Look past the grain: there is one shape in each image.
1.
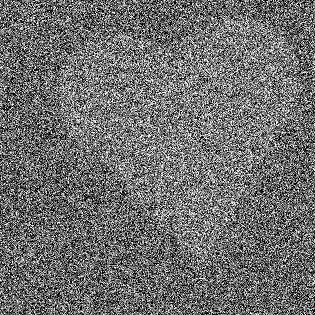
heart
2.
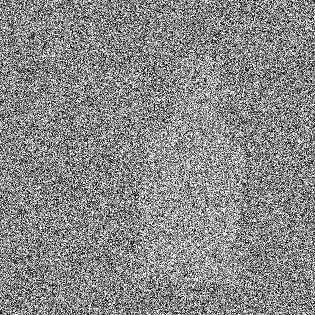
bottle
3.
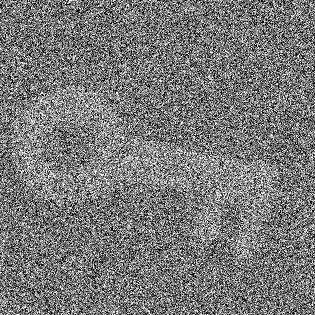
key
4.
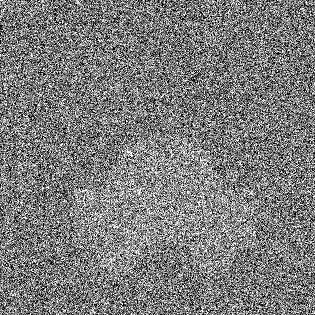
car
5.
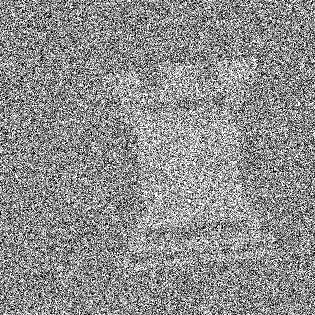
chess rook
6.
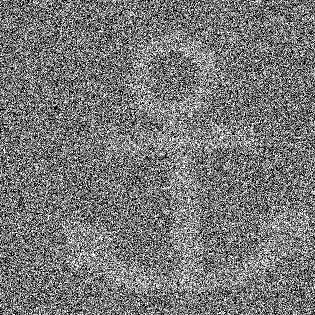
anchor
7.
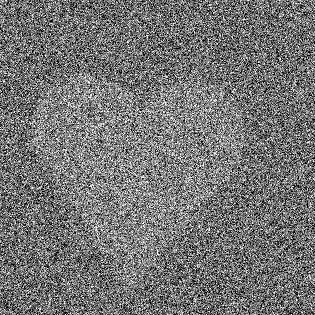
heart
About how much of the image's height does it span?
two thirds
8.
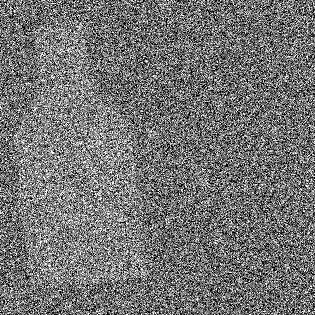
bottle
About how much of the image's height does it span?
nearly all
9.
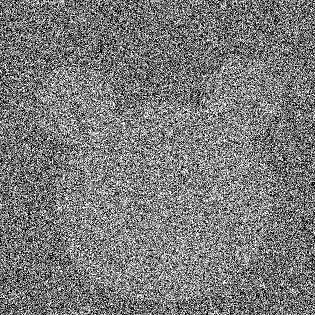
bear's head
